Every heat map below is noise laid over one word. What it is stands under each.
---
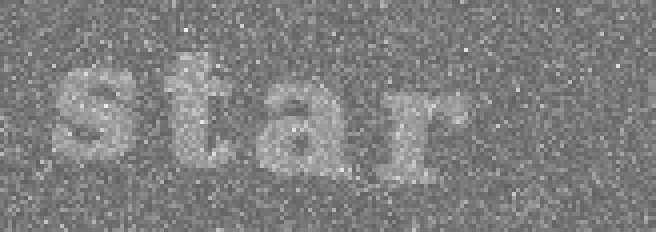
star
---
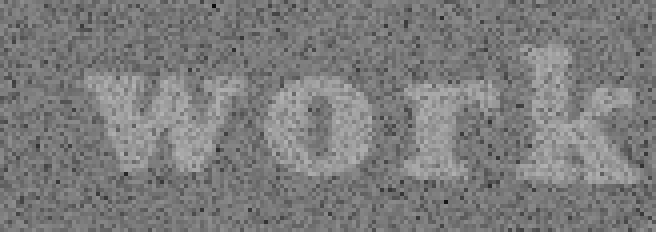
work
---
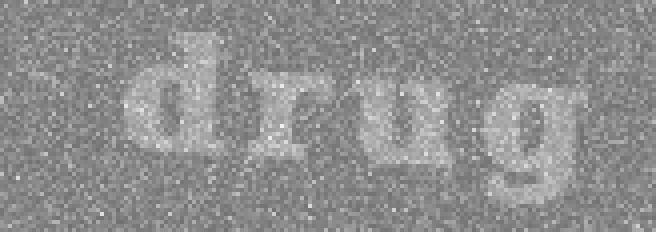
drug
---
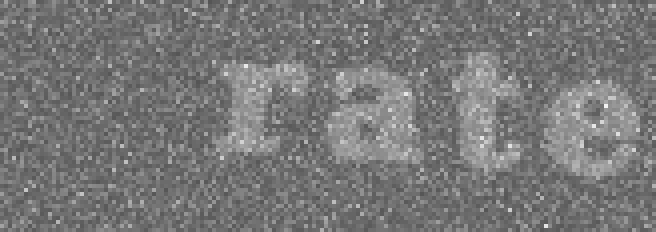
rate
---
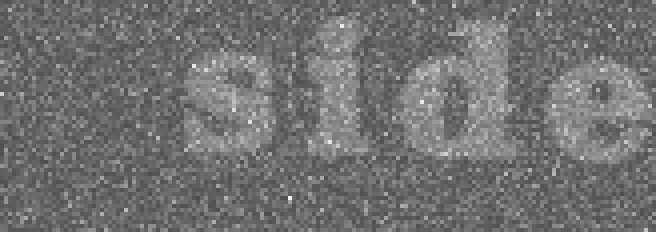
side
